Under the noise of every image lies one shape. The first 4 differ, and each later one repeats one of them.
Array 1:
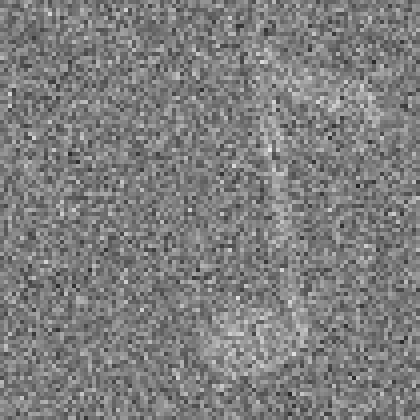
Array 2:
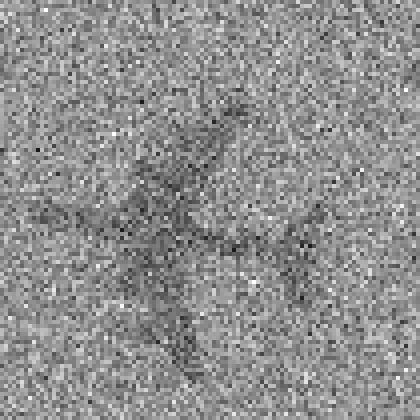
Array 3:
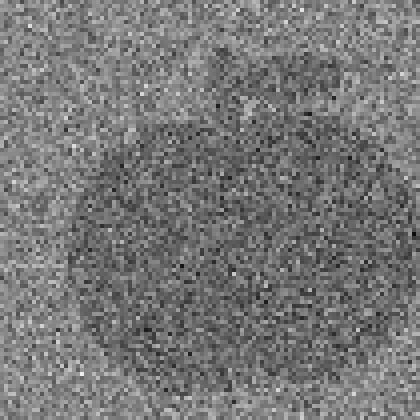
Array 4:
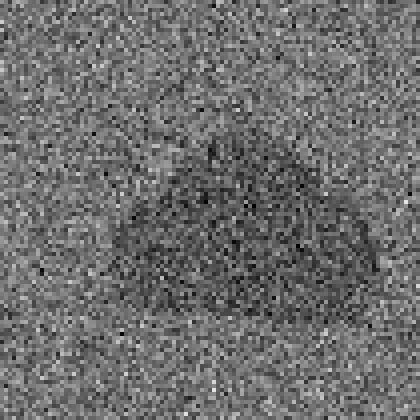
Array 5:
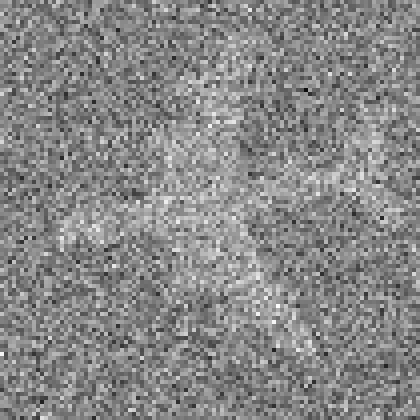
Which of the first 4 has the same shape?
2
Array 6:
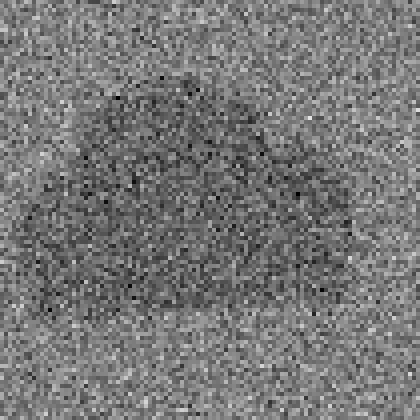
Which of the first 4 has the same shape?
4
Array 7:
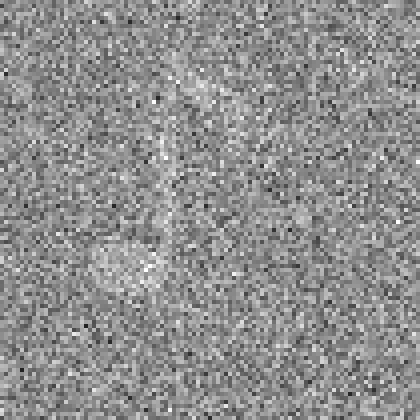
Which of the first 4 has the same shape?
1
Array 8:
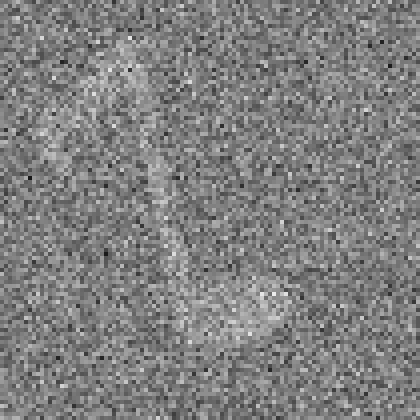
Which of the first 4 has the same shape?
1
